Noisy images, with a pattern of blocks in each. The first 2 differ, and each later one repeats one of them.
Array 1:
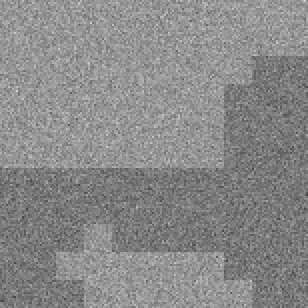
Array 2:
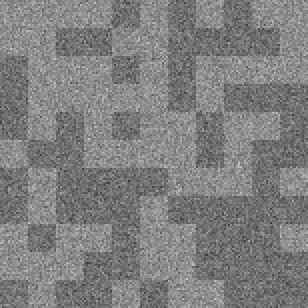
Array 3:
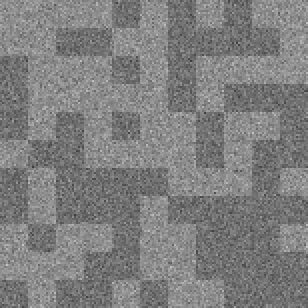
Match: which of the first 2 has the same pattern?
2
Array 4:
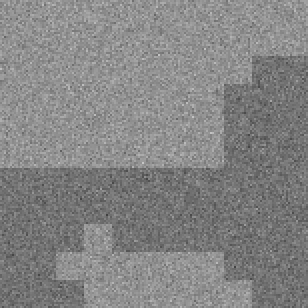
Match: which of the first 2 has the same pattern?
1
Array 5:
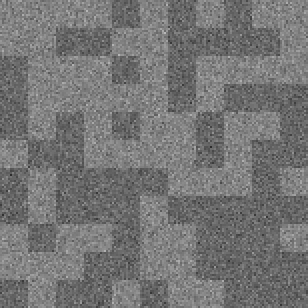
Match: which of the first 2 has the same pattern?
2
